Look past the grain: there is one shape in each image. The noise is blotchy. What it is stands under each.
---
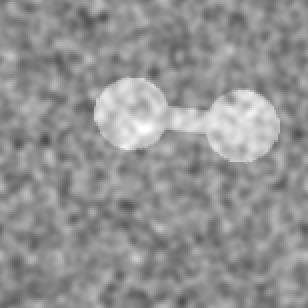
dumbbell
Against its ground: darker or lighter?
lighter
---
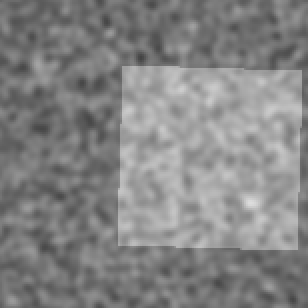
square
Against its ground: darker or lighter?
lighter
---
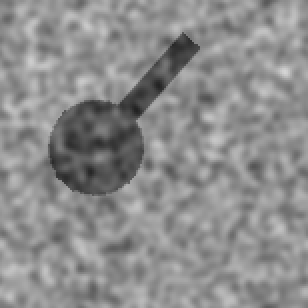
lollipop
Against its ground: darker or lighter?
darker
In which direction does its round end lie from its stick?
down and left
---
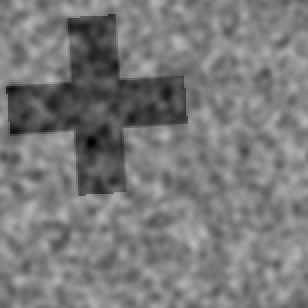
cross
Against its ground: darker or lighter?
darker
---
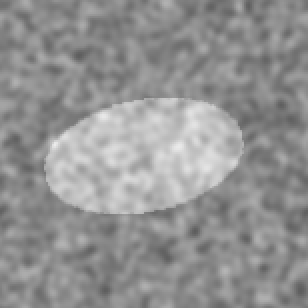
ellipse
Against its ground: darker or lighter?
lighter
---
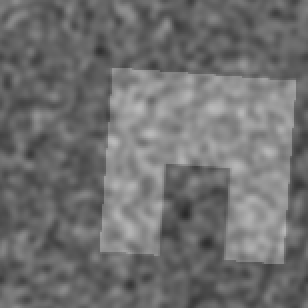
square with a notch
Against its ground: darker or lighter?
lighter
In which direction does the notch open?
down
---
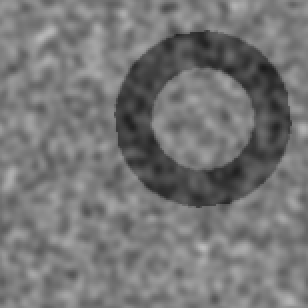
ring
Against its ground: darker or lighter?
darker
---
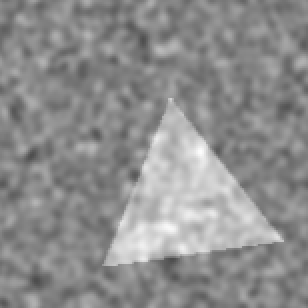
triangle
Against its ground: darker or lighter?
lighter
